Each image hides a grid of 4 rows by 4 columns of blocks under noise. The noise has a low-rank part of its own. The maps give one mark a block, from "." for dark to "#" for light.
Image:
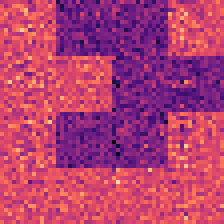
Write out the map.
# . . #
# # . .
# . . #
# # # #
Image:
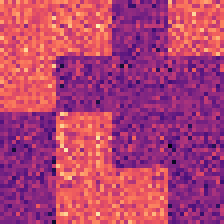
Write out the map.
# # . #
# . . .
. # . .
. # # .
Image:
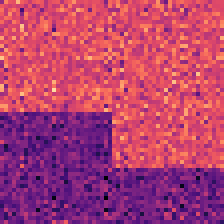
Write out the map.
# # # #
# # # #
. . # #
. . . .
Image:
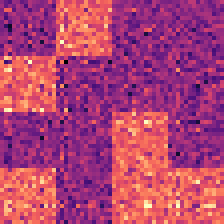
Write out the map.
. # . .
# . . .
. . # .
# . # #
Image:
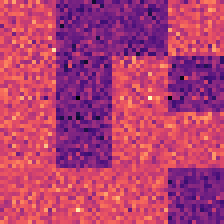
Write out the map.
# . . #
# . # .
# . # #
# # # .
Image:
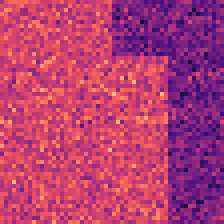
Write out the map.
# # . .
# # # .
# # # .
# # # .
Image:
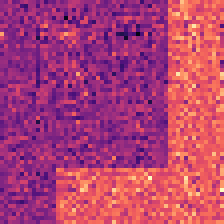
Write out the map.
. . . #
. . . #
. . . #
. # # #
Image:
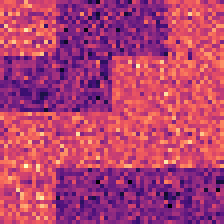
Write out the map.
# . . #
. . # #
# # # #
# . . .
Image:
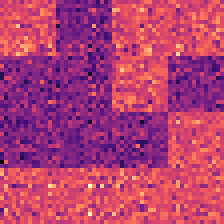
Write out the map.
# . # #
. . # .
. . . #
# # # #
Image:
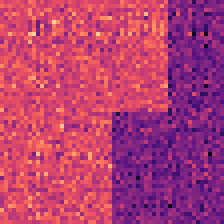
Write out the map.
# # # .
# # # .
# # . .
# # . .
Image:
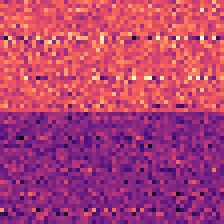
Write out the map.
# # # #
# # # #
. . . .
. . . .
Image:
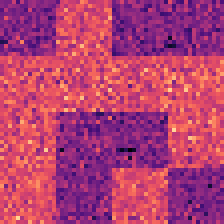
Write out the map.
. # . .
# # # #
# . . #
# . # .
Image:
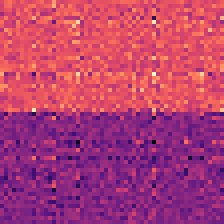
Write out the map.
# # # #
# # # #
. . . .
. . . .
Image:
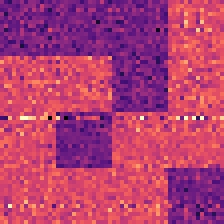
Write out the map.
. . . #
# # . #
# . # #
# # # .
